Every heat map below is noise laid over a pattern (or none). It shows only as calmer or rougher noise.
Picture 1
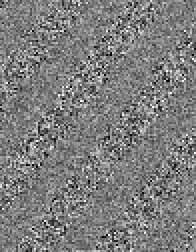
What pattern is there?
diagonal stripes
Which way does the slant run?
bottom left to top right
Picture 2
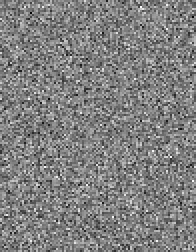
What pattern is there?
only noise
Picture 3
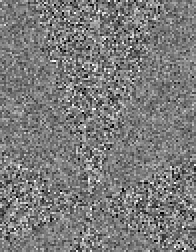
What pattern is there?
spokes from one point
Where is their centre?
bottom middle
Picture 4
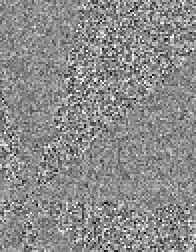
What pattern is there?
spokes from one point
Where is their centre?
bottom left
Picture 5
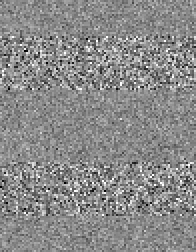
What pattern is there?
horizontal stripes
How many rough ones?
2
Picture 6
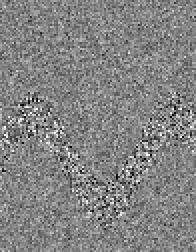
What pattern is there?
a wavy band
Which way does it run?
left to right
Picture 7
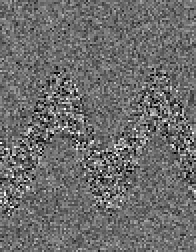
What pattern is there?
a wavy band
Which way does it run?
left to right
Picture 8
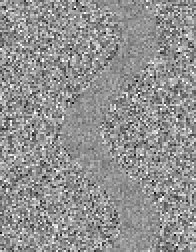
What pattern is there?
a wavy band
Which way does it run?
top to bottom
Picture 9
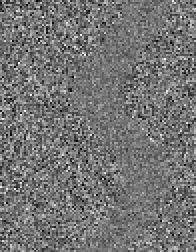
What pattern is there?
a wavy band
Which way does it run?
top to bottom
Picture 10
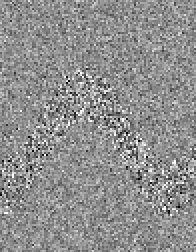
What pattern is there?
a wavy band
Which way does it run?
left to right
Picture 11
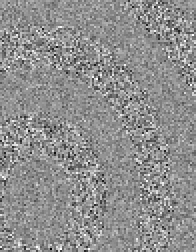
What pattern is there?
rings round one point
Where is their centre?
bottom left
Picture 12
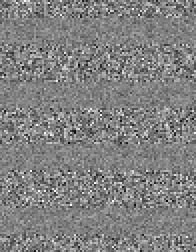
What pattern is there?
horizontal stripes
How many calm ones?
4
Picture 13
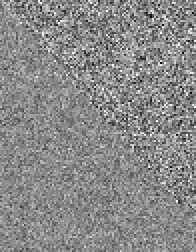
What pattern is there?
a sharp edge
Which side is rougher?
top right
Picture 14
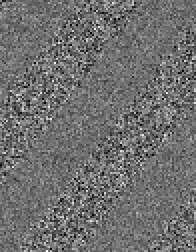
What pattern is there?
diagonal stripes
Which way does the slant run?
bottom left to top right
